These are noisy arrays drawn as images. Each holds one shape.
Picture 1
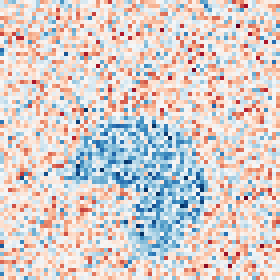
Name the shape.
disc with a wedge cut out
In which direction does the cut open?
down and left
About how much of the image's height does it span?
half
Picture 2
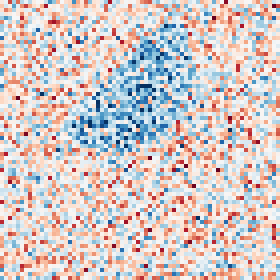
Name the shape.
half disc
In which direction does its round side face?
down and right
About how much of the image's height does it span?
half
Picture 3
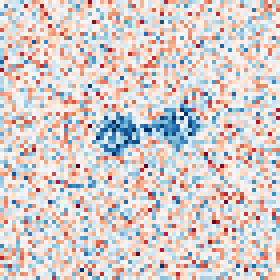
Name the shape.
dumbbell
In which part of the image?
centre
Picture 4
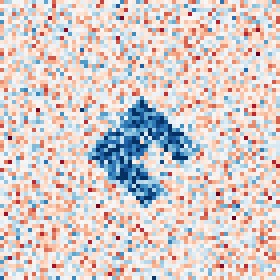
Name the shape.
square with a notch
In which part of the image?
centre
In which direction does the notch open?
down and right
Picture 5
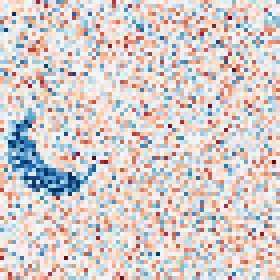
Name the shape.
crescent
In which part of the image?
middle left
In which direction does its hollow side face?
up and right
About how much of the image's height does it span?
a third
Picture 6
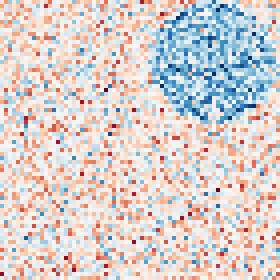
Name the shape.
disc
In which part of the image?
top right
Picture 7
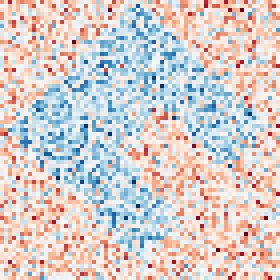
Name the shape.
square with a notch
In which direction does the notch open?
down and right
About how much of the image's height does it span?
nearly all
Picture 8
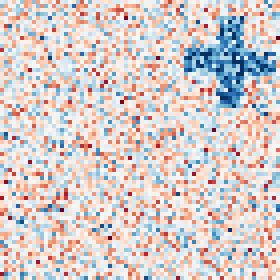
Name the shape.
cross
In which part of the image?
top right
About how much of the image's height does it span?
a third
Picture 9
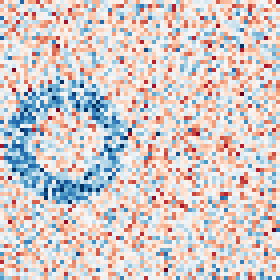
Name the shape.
ring
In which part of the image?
middle left
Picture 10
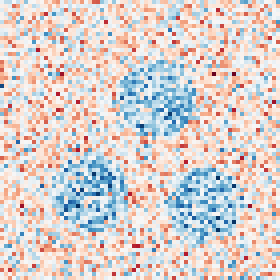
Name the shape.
three dots
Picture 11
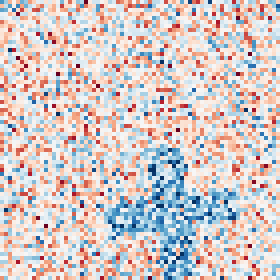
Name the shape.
cross
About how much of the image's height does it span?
half
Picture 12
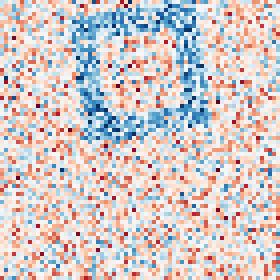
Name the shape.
square frame
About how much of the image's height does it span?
half
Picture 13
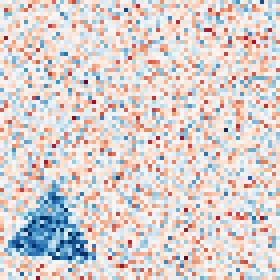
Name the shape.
triangle
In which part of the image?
bottom left
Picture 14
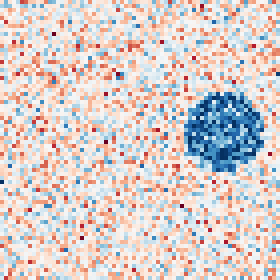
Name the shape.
disc
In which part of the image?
middle right
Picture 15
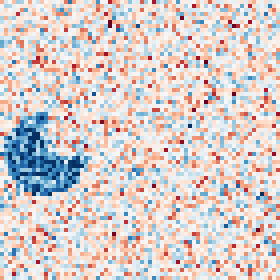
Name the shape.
disc with a wedge cut out
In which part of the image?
middle left
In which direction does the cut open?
up and right
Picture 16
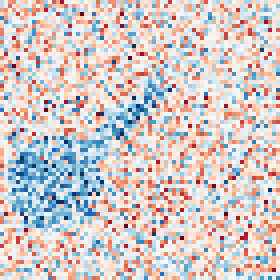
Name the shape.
lollipop
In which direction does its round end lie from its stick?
down and left
